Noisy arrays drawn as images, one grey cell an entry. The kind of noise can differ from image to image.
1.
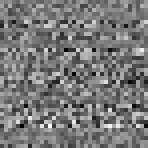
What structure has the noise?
rows of uneven size
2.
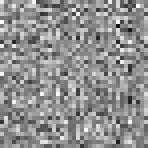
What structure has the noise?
low rank plus noise
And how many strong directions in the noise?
two
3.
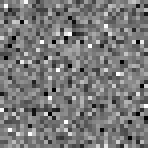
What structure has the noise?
heavy tails
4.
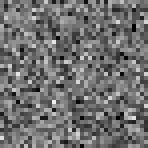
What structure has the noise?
independent entries
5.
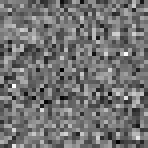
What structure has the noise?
low rank plus noise
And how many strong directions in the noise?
five to eight
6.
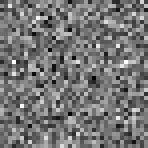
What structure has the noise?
independent entries
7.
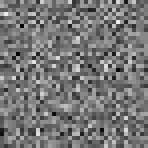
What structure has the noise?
low rank plus noise
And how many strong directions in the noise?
one
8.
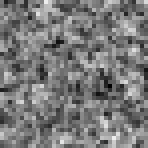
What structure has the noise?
blotchy
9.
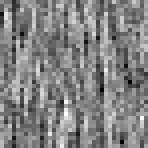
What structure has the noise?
streaked along the columns
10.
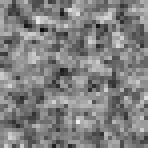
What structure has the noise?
blotchy
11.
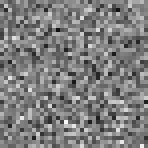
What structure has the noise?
independent entries
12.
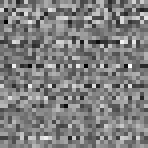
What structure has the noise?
rows of uneven size
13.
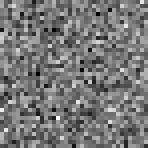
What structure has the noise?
independent entries
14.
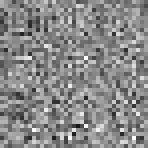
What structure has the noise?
low rank plus noise
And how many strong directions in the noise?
three or four
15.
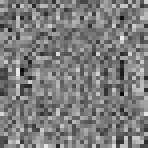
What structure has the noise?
low rank plus noise
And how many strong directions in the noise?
two
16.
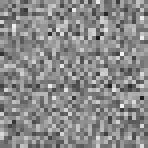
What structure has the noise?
low rank plus noise
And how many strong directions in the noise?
five to eight
